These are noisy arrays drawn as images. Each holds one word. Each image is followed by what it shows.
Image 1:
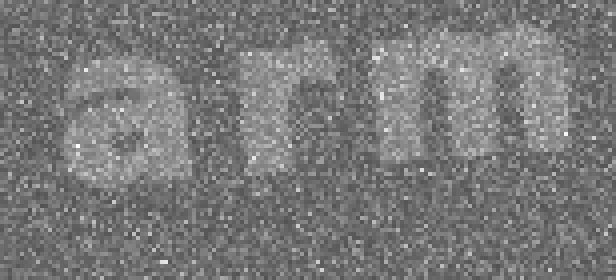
arm
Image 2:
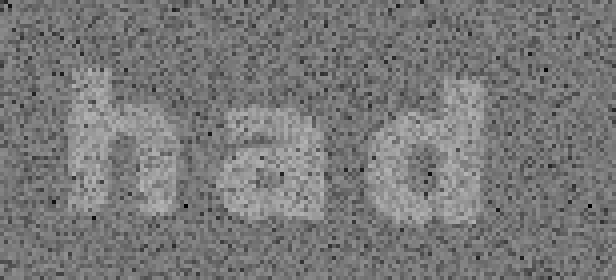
had
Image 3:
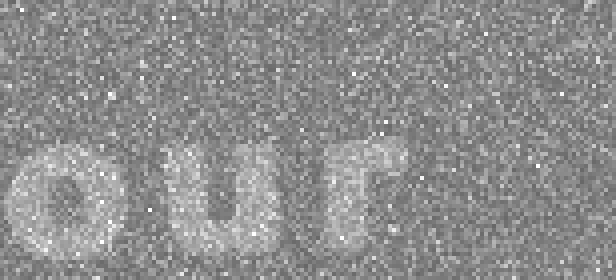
our
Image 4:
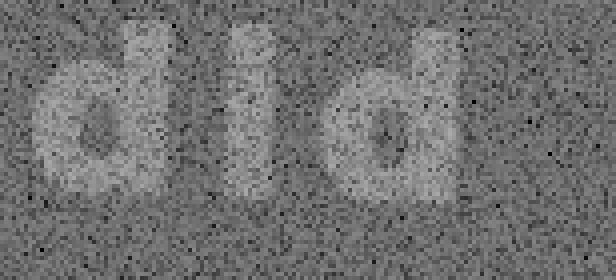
did
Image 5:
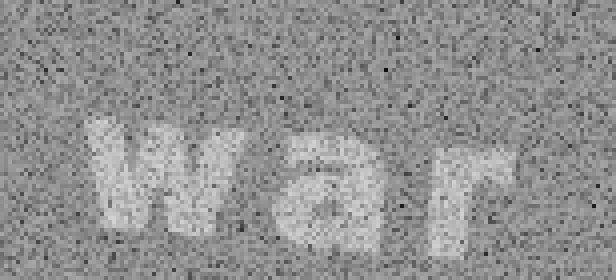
war
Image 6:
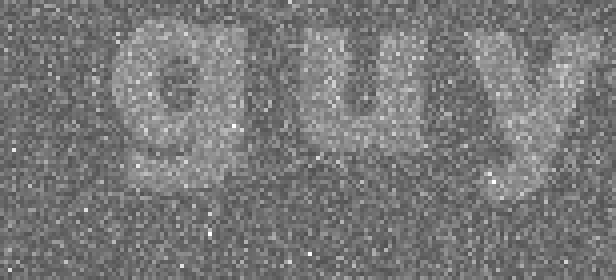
guy
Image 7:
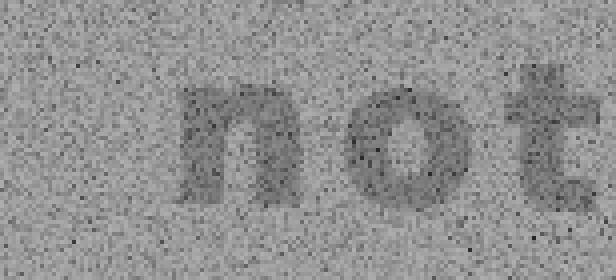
not
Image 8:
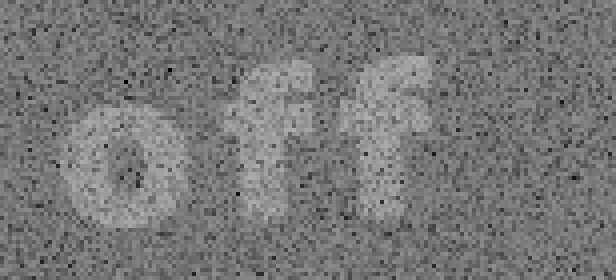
off
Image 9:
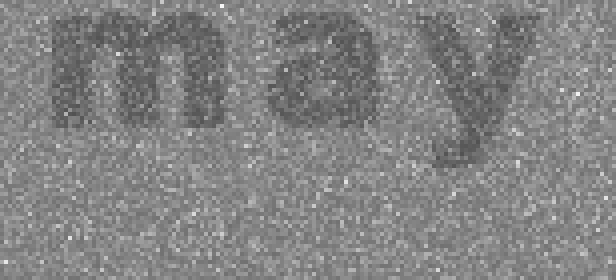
may
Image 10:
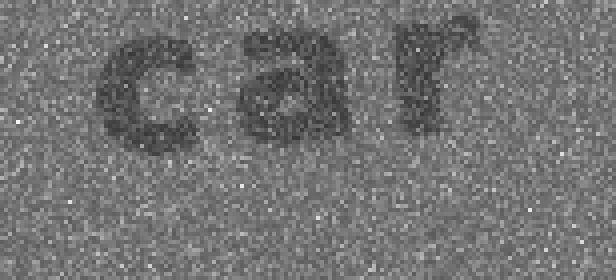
car
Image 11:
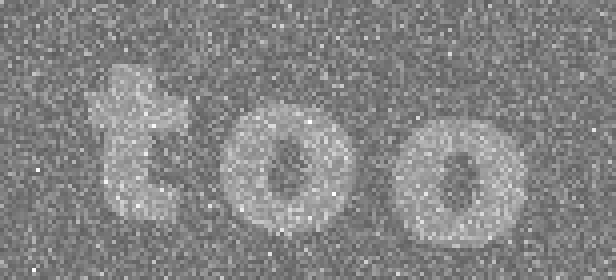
too
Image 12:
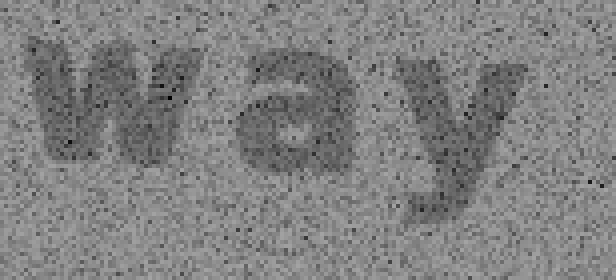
way
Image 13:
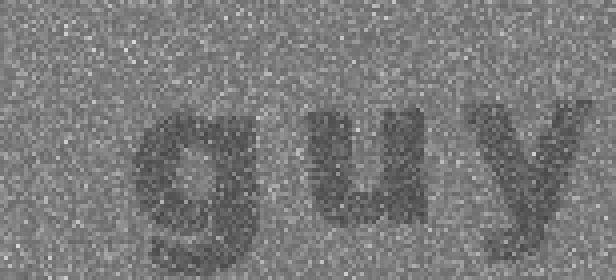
guy
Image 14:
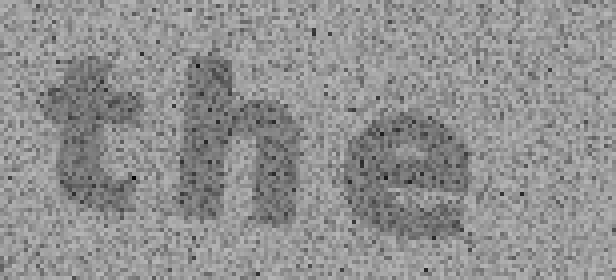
the
